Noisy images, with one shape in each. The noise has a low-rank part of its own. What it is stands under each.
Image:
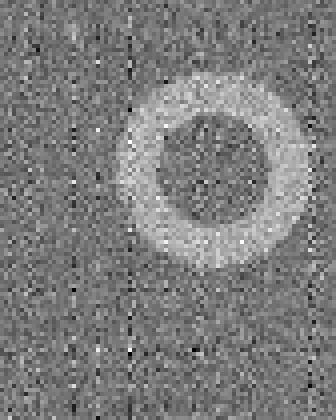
ring
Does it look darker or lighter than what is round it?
lighter
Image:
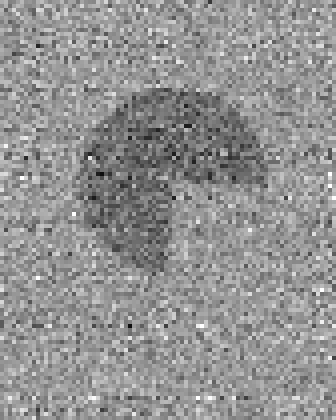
disc with a wedge cut out
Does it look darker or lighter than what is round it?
darker
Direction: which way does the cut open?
down and right
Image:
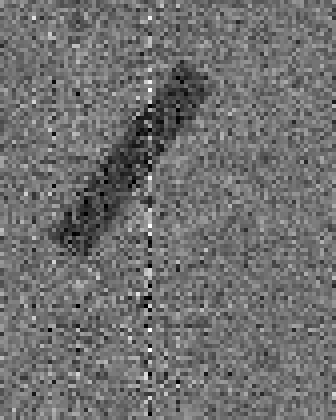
bar
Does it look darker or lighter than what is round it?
darker
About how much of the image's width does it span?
half
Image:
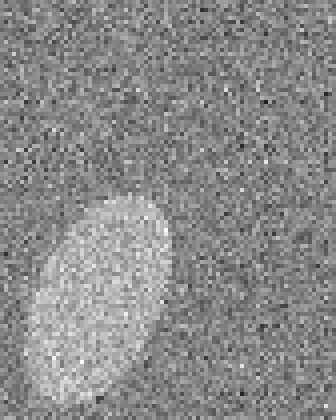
ellipse
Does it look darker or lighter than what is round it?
lighter
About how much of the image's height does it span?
half
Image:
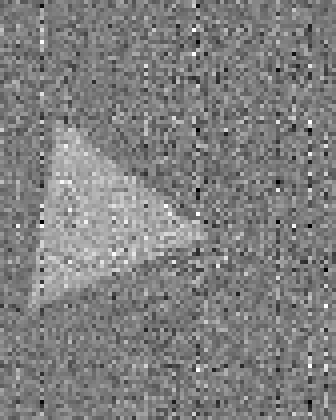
triangle
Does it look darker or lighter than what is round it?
lighter
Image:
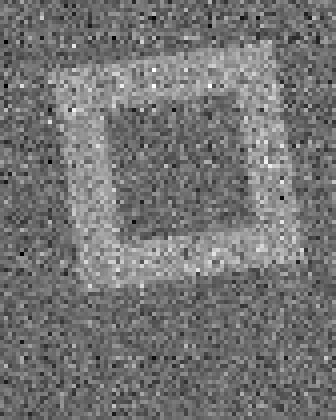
square frame
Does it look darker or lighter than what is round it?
lighter
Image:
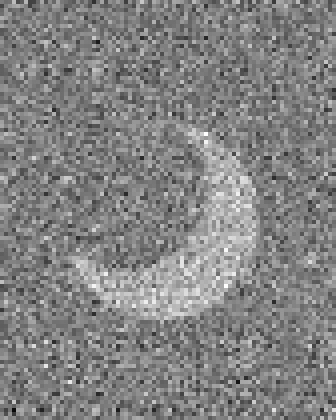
crescent
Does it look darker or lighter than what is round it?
lighter
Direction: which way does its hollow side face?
up and left
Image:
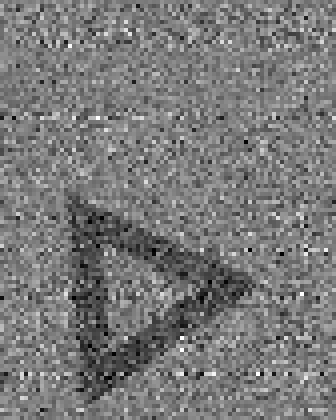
triangle frame
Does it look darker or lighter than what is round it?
darker
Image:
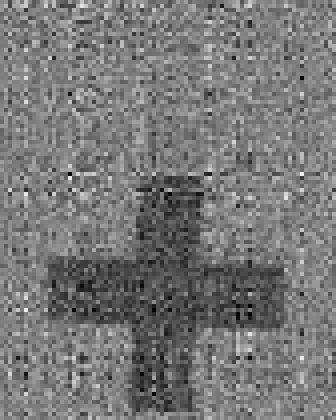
cross
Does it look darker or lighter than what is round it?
darker
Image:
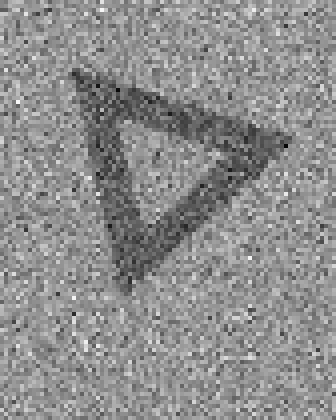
triangle frame
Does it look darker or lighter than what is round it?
darker
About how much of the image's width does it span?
two thirds
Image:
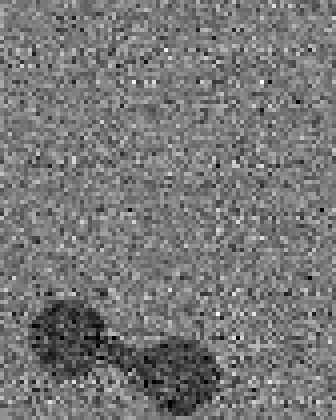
dumbbell
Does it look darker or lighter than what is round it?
darker
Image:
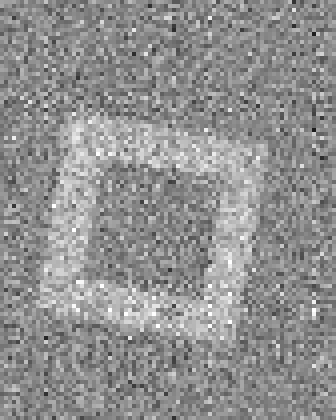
square frame
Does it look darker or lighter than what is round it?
lighter
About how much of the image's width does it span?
two thirds
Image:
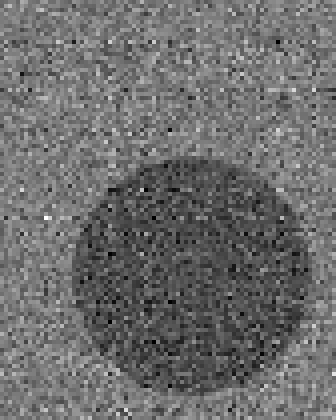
disc
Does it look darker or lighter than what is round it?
darker
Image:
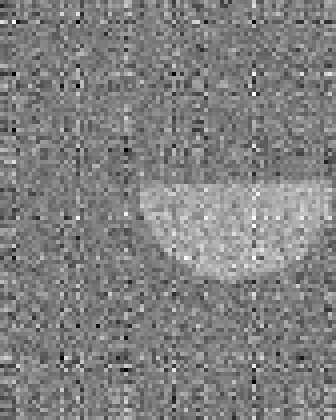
half disc
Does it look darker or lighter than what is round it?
lighter
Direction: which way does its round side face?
down
